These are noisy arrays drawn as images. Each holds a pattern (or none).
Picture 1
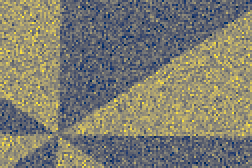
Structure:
spokes from one point
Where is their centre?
bottom left
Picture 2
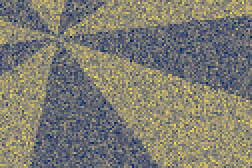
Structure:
spokes from one point
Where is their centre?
top left
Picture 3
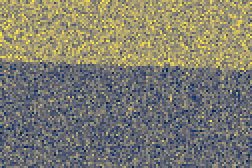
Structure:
a sharp edge
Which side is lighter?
top
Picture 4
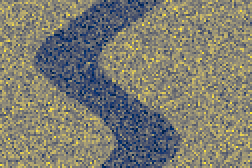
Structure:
a wavy band
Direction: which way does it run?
top to bottom
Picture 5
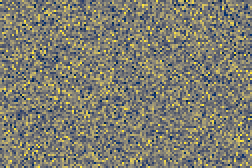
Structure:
only noise
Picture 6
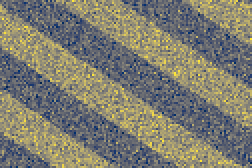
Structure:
diagonal stripes
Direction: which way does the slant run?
top left to bottom right
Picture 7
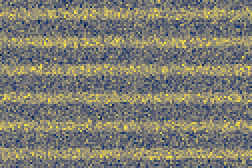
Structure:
horizontal stripes
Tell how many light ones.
6
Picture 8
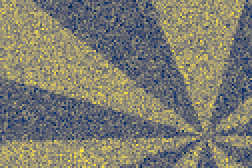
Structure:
spokes from one point
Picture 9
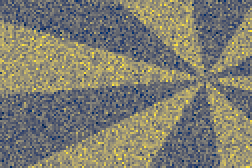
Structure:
spokes from one point
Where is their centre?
middle right
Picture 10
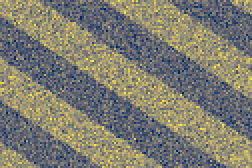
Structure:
diagonal stripes
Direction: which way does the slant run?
top left to bottom right
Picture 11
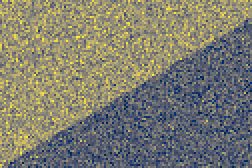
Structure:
a sharp edge
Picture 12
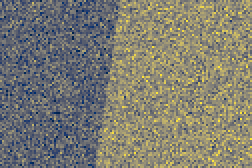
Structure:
a sharp edge
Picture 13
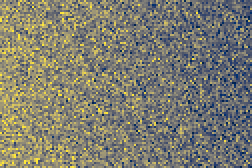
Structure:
a smooth slope
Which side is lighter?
left
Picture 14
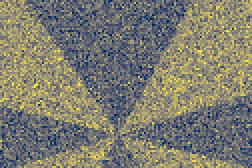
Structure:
spokes from one point
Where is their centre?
bottom middle
